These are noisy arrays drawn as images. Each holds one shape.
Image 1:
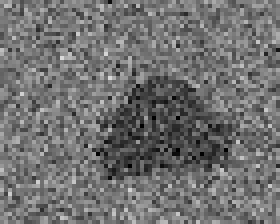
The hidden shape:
cloud
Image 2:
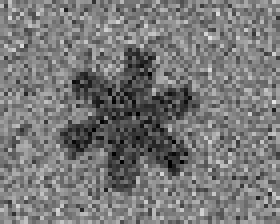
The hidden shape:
asterisk
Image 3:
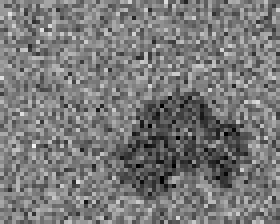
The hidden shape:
car
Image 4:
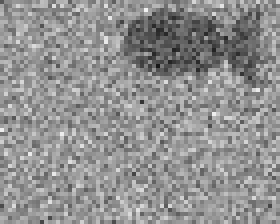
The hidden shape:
fish
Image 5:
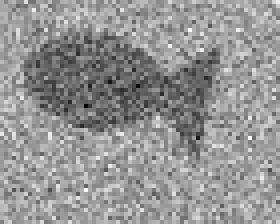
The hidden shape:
fish
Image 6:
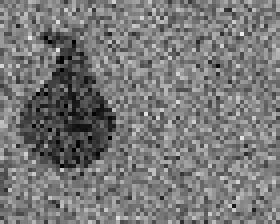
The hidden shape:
pear
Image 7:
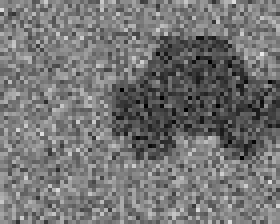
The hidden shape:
car
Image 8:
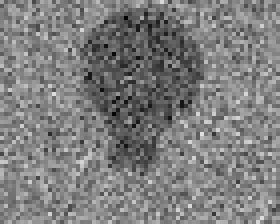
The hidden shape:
light bulb
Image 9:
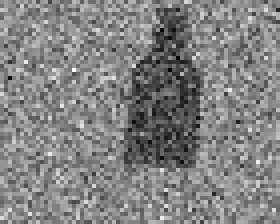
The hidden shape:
bottle
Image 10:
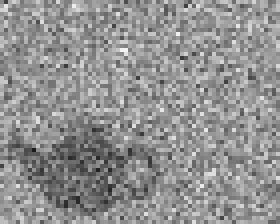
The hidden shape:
teapot
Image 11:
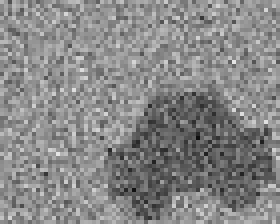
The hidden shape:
car
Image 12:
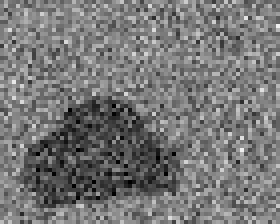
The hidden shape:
cloud
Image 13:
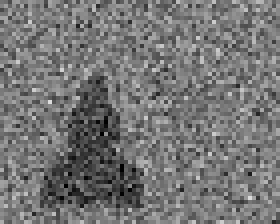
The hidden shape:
chess pawn
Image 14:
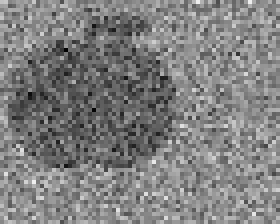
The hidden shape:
apple
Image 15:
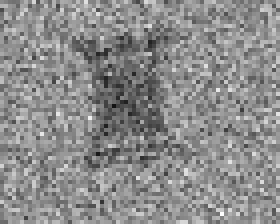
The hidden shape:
chess rook
